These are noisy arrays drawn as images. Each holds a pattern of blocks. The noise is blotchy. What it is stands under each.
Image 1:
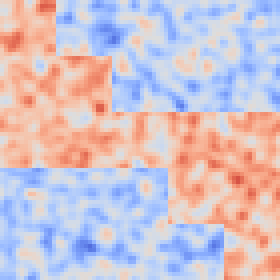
the same after a half turn
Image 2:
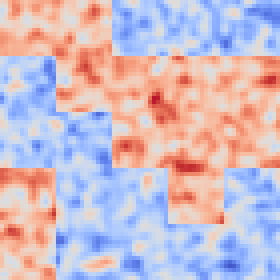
no symmetry
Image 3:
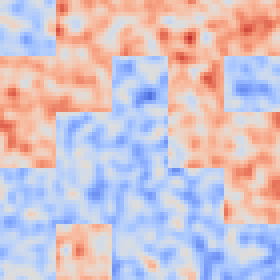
no symmetry
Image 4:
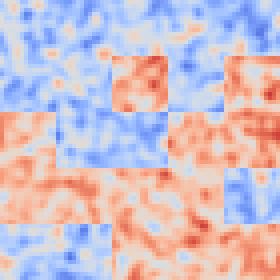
no symmetry
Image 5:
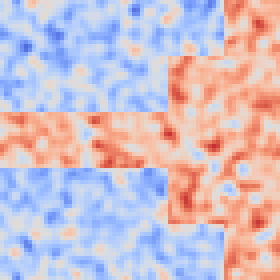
top and bottom mirror each other
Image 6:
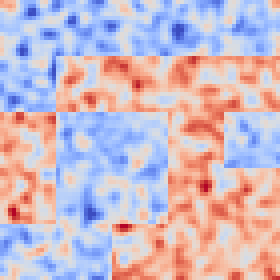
no symmetry
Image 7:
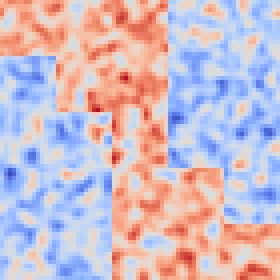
the same after a half turn
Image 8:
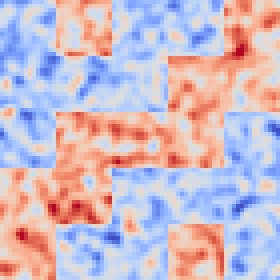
the same after a half turn
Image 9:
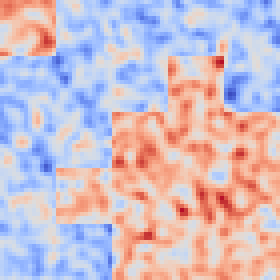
mirrored about the diagonal from the top left
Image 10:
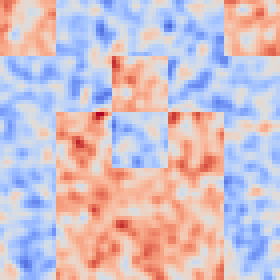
left and right mirror each other
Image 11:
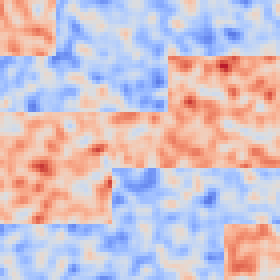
the same after a half turn
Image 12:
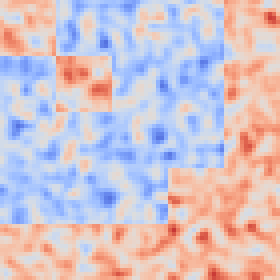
mirrored about the diagonal from the top left
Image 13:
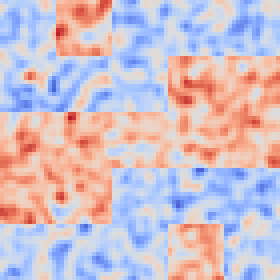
the same after a half turn
